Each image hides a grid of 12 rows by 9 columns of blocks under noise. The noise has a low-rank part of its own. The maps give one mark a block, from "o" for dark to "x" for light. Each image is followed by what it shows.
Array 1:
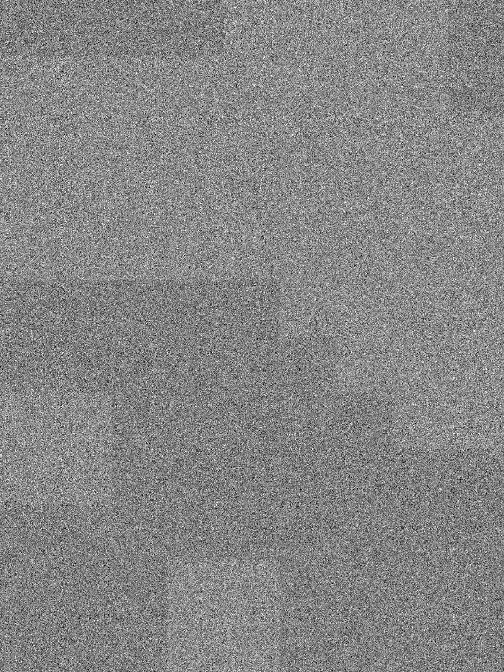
o o o o x x x x o
x x x x x x x x o
x x x x x x x x x
x x x x x x x x x
x x x x x x x x x
o o o o o x x x x
o o o o o o x x x
x x o o o o o x x
x x o o o o o o o
o o o o o o o o o
o o o x x o o o o
o o o x x o o o o
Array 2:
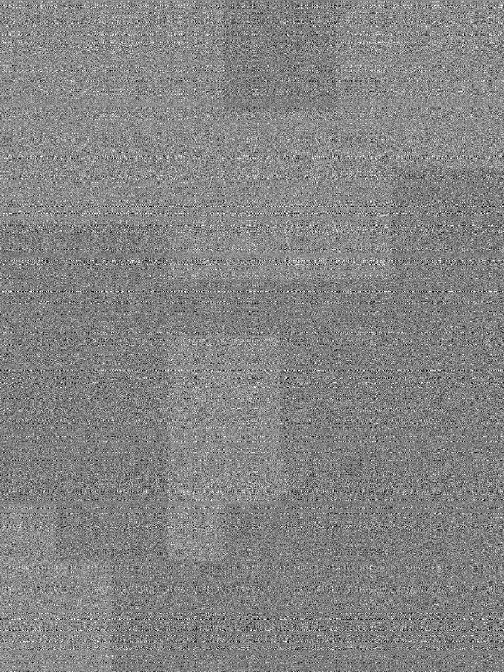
x x x x o o x x x
x x x x o o x x x
x x x x x x x x x
x x x x x x x o o
o o o x x x x o o
o o o o o o o o o
o o o x x o o o o
o o o x x o o o o
o o o x x o o o o
x o o x o o o o o
x x o o o o o o o
x x o o o o o o o
